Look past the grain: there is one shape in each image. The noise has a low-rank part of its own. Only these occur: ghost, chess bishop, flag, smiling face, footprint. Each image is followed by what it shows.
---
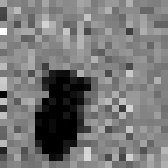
footprint
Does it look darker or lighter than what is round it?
darker
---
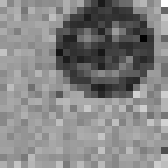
smiling face
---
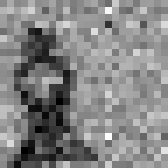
chess bishop
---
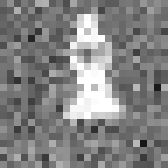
chess bishop
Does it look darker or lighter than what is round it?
lighter
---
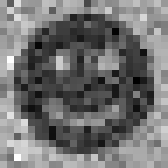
smiling face
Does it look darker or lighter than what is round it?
darker
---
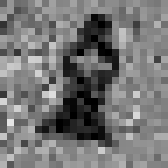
chess bishop
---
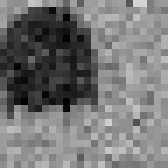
ghost
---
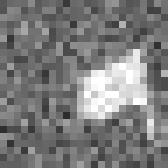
flag
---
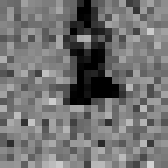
chess bishop
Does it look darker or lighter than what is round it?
darker
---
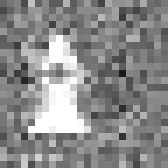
chess bishop
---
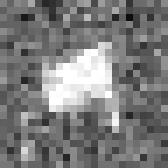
flag
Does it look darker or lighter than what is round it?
lighter
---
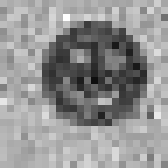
smiling face
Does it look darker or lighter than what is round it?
darker
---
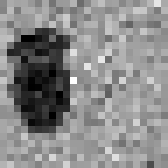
footprint
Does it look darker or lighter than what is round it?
darker
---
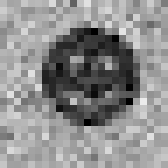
smiling face
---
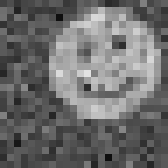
smiling face
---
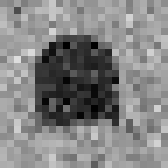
ghost
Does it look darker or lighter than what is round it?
darker
